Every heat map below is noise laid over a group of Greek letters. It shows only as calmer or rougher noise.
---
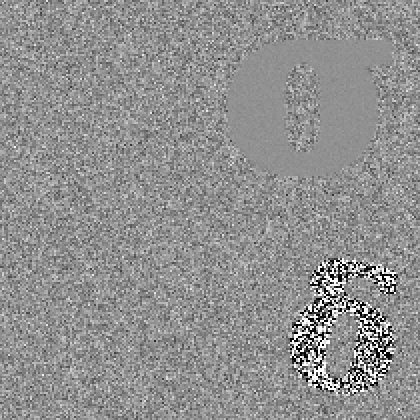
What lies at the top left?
nothing
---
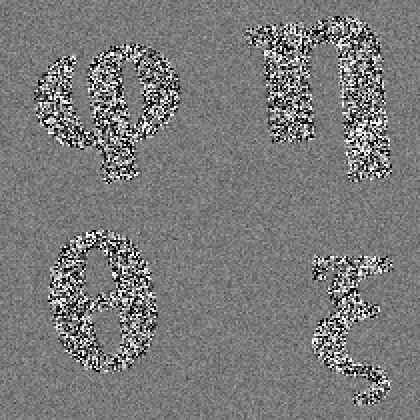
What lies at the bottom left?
theta
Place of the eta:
top right
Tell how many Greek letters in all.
4
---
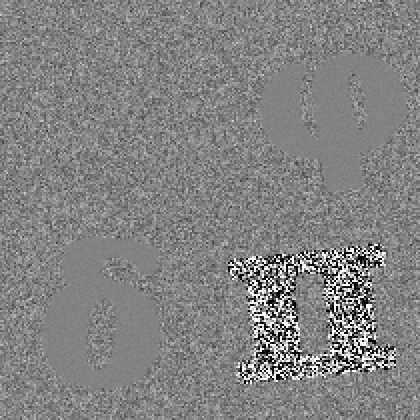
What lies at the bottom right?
pi
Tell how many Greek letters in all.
3
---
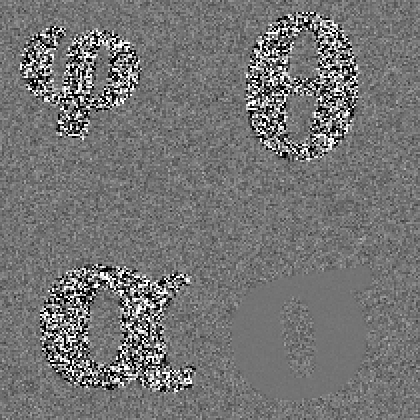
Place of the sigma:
bottom right
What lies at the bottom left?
alpha
